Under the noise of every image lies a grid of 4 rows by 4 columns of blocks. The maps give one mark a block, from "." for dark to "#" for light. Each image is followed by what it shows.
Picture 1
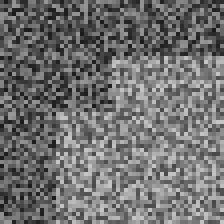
....
..##
.###
.###
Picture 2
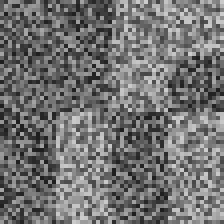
..##
..#.
.#.#
.#.#
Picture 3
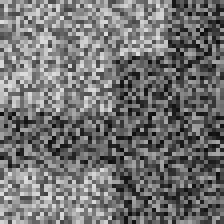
###.
##..
....
##..
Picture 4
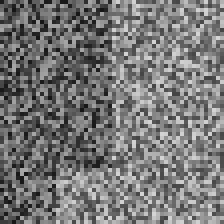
..##
..##
..##
.###
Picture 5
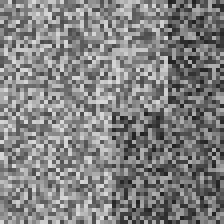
###.
###.
##..
##..
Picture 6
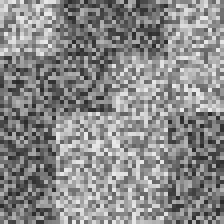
#..#
..##
.##.
.##.
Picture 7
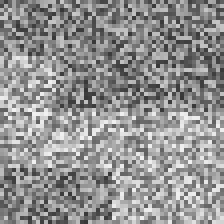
....
#...
####
..##
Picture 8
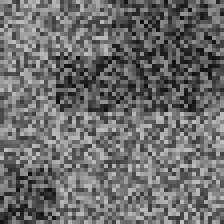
##..
#...
####
.###
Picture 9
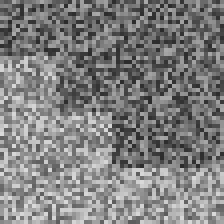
....
#...
##..
####
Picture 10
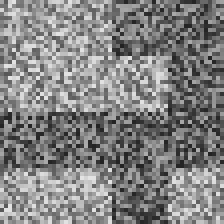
##..
###.
....
##.#
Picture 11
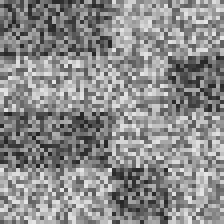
..##
###.
..##
##.#
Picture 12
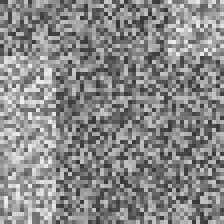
...#
#...
#...
#...
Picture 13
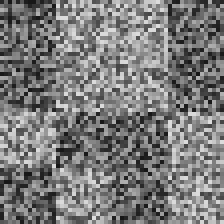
.##.
.##.
#..#
.#.#
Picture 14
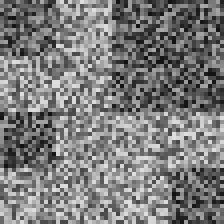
.#..
##..
.###
###.
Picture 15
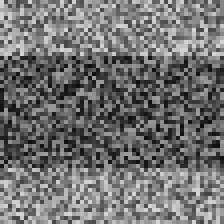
####
....
....
####
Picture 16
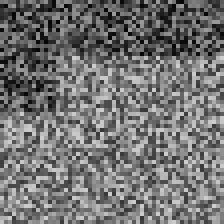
....
.###
####
####
